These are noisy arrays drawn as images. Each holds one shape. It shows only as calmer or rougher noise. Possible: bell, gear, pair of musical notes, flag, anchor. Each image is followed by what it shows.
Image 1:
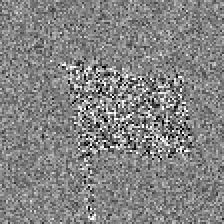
flag
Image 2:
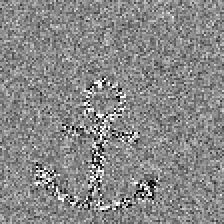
anchor
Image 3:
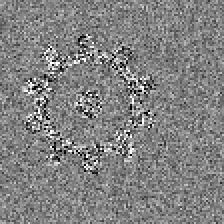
gear
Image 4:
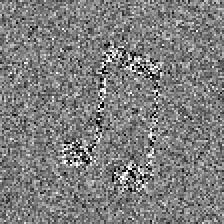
pair of musical notes
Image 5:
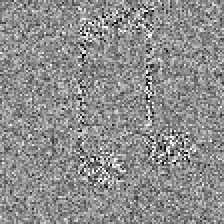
pair of musical notes
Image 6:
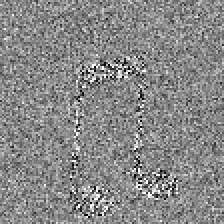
pair of musical notes
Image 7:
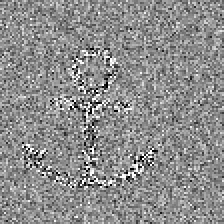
anchor
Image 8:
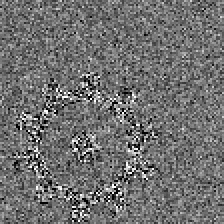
gear
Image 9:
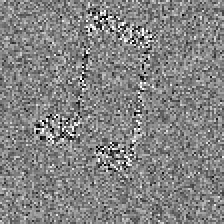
pair of musical notes
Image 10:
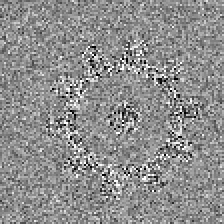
gear
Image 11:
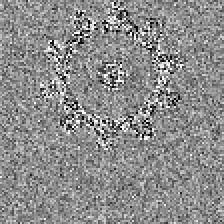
gear
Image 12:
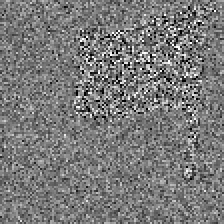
flag
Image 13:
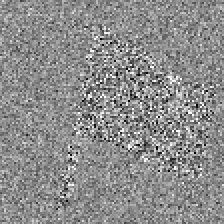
flag
